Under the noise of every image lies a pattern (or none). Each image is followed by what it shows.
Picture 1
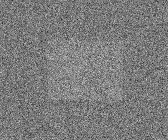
one block
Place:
centre
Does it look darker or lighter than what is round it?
lighter
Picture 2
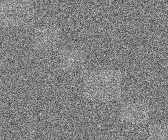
blocks along the diagonal
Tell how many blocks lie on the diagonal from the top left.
6
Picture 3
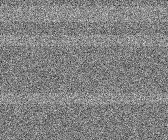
bands of rows
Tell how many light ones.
3
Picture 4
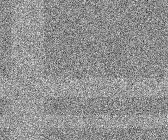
bands of rows crossing bands of columns
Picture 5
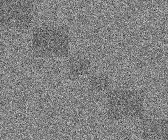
blocks along the diagonal
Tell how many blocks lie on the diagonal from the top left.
6
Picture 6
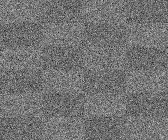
a checkerboard
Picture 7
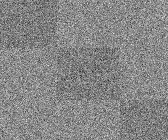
blocks along the diagonal
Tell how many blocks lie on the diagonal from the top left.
3
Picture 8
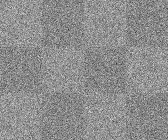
a checkerboard
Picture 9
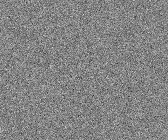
only noise
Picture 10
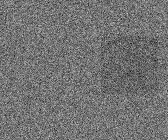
one block
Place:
middle right
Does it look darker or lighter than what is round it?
darker
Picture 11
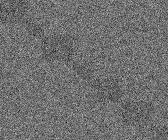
blocks along the diagonal
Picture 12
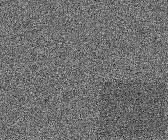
one block
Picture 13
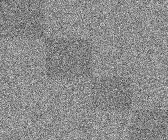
blocks along the diagonal
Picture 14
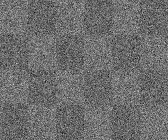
a checkerboard
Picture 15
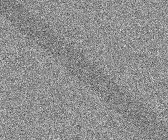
a diagonal band
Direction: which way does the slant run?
top left to bottom right
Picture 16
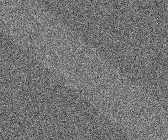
a diagonal band
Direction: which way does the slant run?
top left to bottom right
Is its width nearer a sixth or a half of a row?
a half
